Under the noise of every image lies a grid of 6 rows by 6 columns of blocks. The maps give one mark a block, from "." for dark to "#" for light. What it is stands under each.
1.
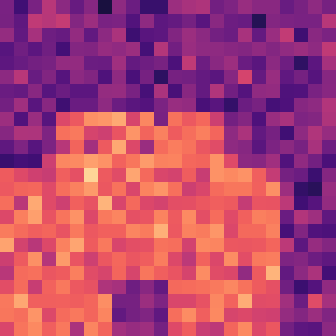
. . . . . .
. . . . . .
. # # # . .
# # # # # .
# # # # # .
# # . # # .
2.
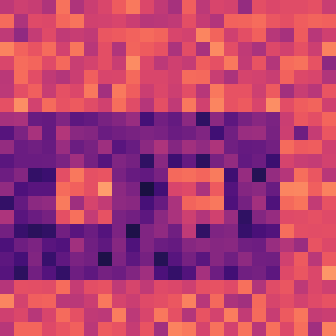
# # # # # #
# # # # # #
. . . . . #
. # . # . #
. . . . . #
# # # # # #
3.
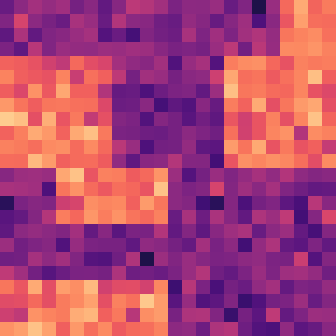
. . . . . #
# # . . # #
# # . . # #
. # # . . .
. . . . . .
# # # . . .
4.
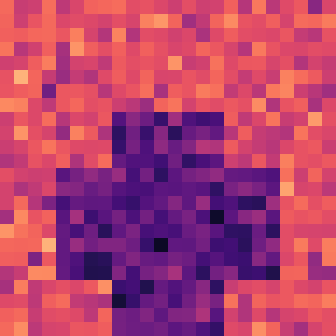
# # # # # #
# # # # # #
# # . . # #
# . . . . #
# . . . . #
# # . . # #
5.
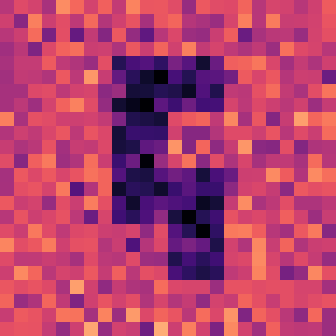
# # # # # #
# # . . # #
# # . # # #
# # . . # #
# # # . # #
# # # # # #
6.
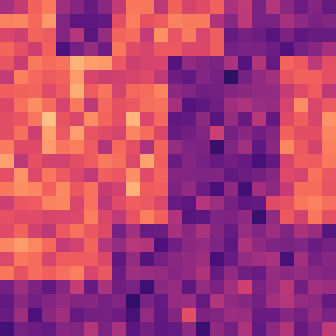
# . # # . .
# # # . . #
# # # . . #
# # # . . #
# # . . . .
. . . . . .
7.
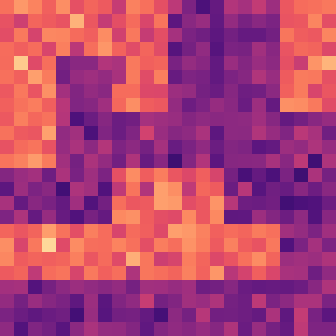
# # # . . #
# . # . . #
# . . . . .
. . # # . .
# # # # # .
. . . . . .
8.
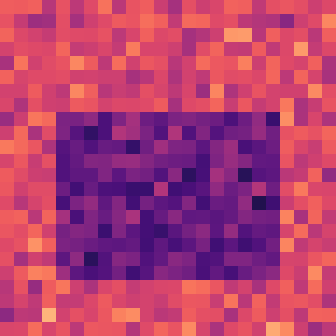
# # # # # #
# # # # # #
# . . . . #
# . . . . #
# . . . . #
# # # # # #
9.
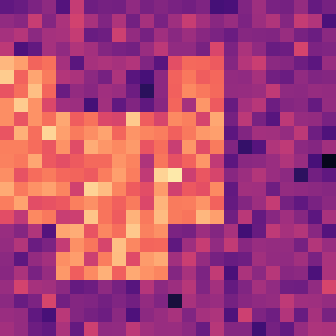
. . . . . .
# . . # . .
# # # # . .
# # # # . .
. # # . . .
. . . . . .
